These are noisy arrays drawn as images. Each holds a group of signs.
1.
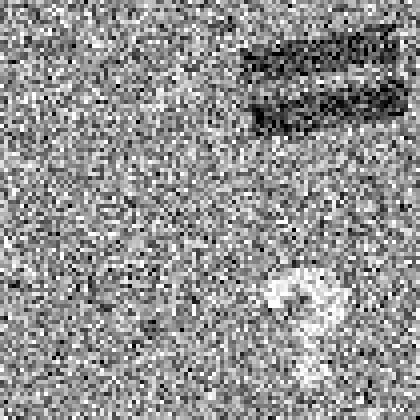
top right: dark equals sign; bottom right: light question mark
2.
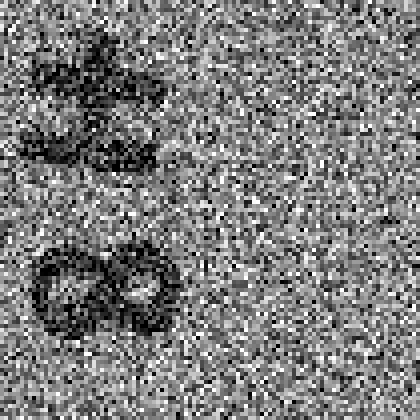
top left: dark plus-minus sign; bottom left: dark infinity sign
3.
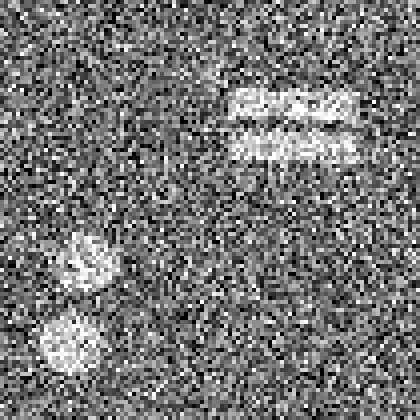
top right: light equals sign; bottom left: light colon
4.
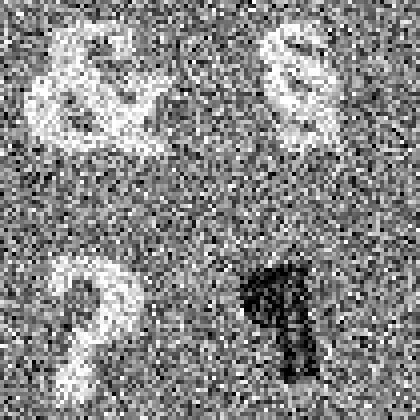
top left: light ampersand; top right: light section sign; bottom left: light question mark; bottom right: dark pilcrow
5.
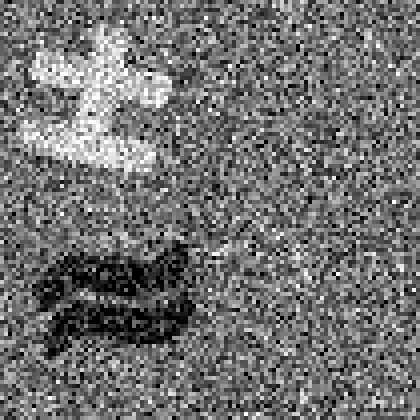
top left: light plus-minus sign; bottom left: dark approximately sign
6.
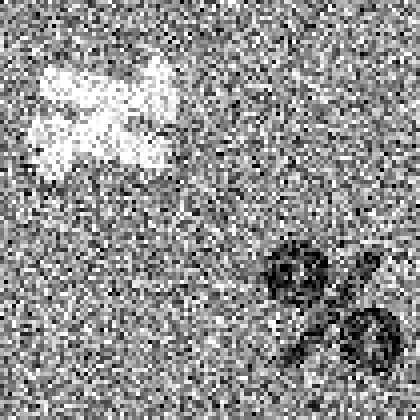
top left: light not-equal sign; bottom right: dark percent sign
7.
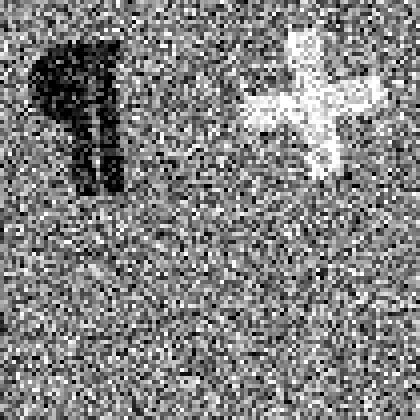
top left: dark pilcrow; top right: light plus sign
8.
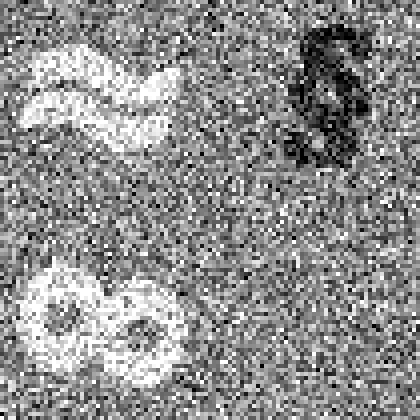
top left: light approximately sign; top right: dark section sign; bottom left: light infinity sign
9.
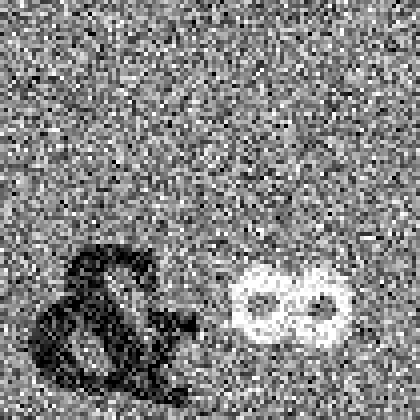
bottom left: dark ampersand; bottom right: light infinity sign
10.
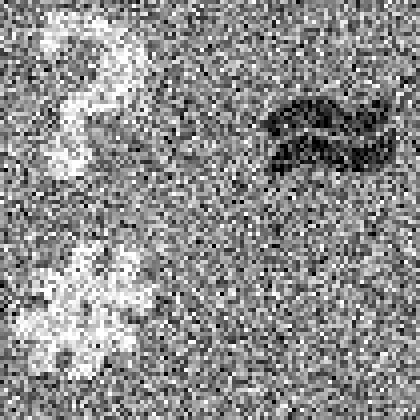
top left: light question mark; top right: dark approximately sign; bottom left: light hash sign
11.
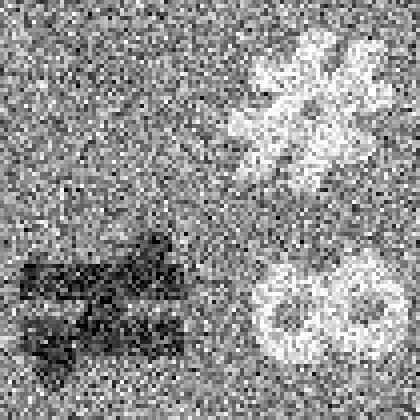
top right: light hash sign; bottom left: dark not-equal sign; bottom right: light infinity sign
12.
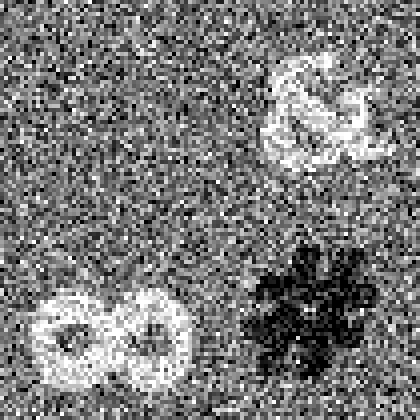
top right: light ampersand; bottom left: light infinity sign; bottom right: dark hash sign
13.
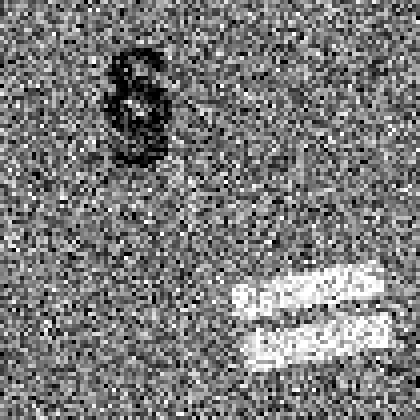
top left: dark section sign; bottom right: light equals sign
